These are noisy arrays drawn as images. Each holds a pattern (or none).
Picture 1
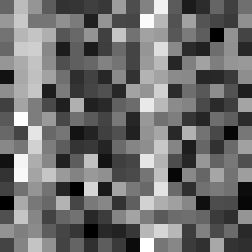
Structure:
bands of columns
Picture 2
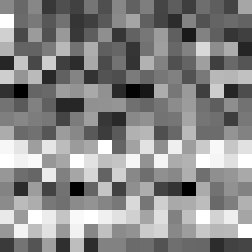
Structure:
bands of rows
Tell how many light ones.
2
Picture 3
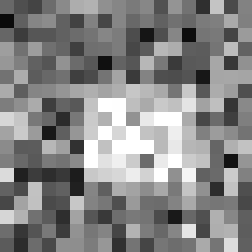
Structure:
one block
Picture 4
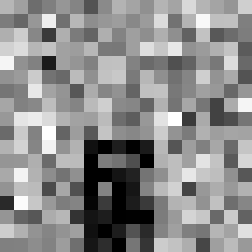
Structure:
one block
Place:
bottom middle
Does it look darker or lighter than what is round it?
darker
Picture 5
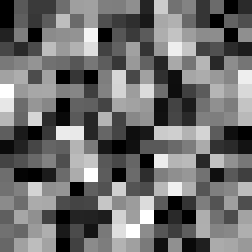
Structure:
a checkerboard
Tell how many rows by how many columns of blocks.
4 by 5
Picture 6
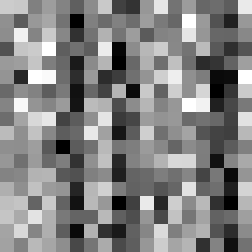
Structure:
bands of columns
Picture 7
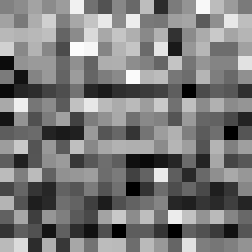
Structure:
bands of rows
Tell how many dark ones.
5
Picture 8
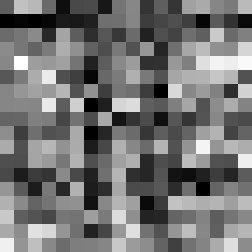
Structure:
bands of rows crossing bands of columns
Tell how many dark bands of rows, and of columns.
3 and 2
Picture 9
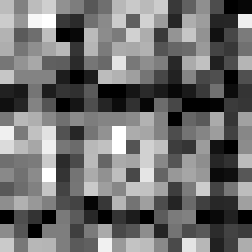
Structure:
bands of rows crossing bands of columns
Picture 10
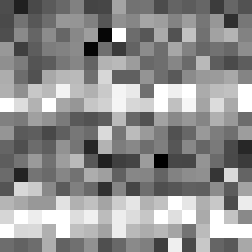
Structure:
bands of rows
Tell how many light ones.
2
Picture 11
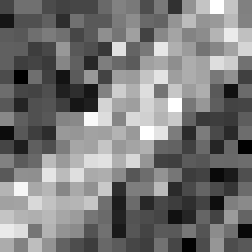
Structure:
a diagonal band
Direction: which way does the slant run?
bottom left to top right
